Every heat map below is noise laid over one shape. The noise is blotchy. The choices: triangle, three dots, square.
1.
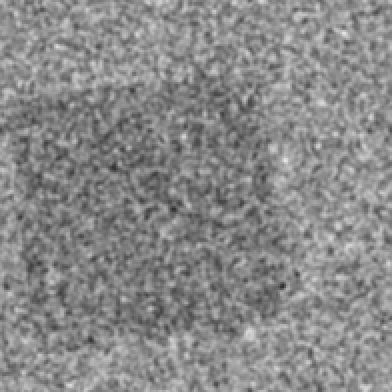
square
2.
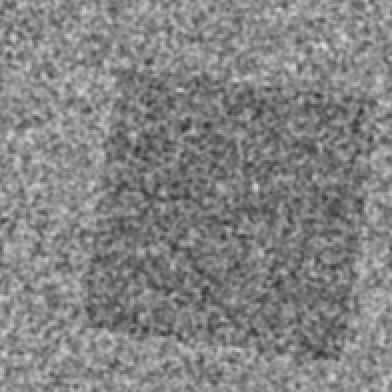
square
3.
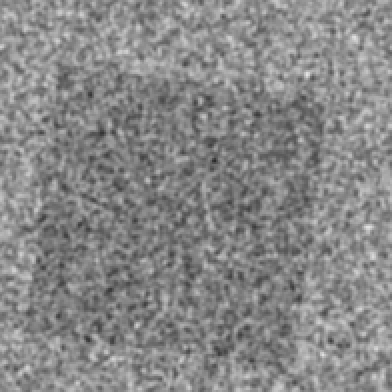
square
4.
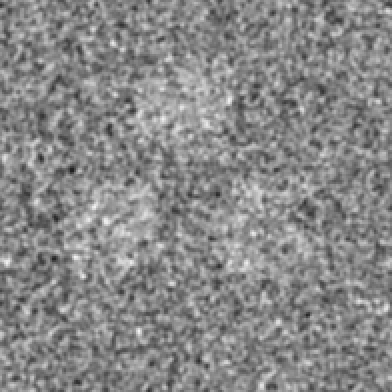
three dots
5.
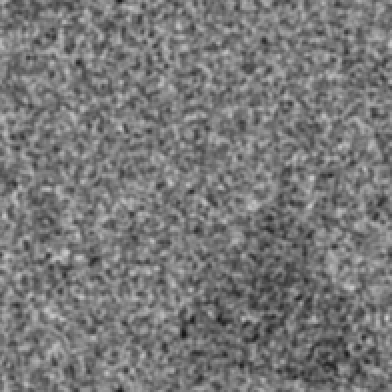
triangle
